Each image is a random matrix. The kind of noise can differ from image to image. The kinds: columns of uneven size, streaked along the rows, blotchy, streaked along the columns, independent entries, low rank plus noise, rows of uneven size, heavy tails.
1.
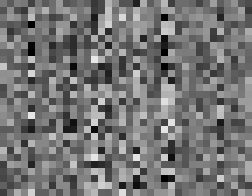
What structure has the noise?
columns of uneven size
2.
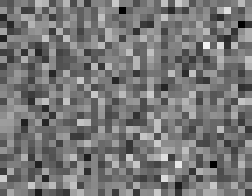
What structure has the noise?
independent entries
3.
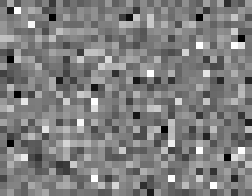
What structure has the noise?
heavy tails
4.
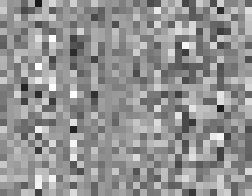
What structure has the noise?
columns of uneven size
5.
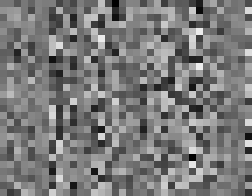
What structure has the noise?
columns of uneven size
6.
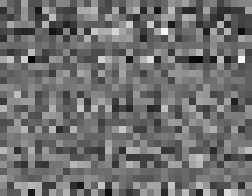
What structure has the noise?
rows of uneven size
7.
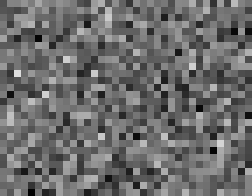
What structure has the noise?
independent entries
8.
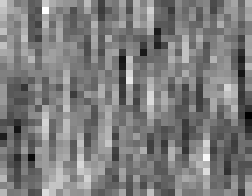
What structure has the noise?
streaked along the columns
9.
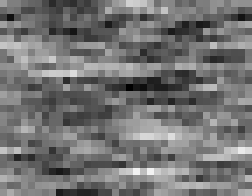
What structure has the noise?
streaked along the rows
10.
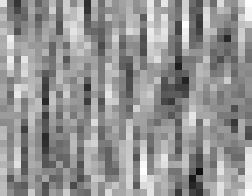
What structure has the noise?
streaked along the columns
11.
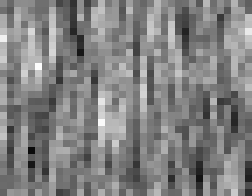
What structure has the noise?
streaked along the columns
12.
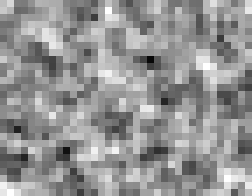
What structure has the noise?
blotchy
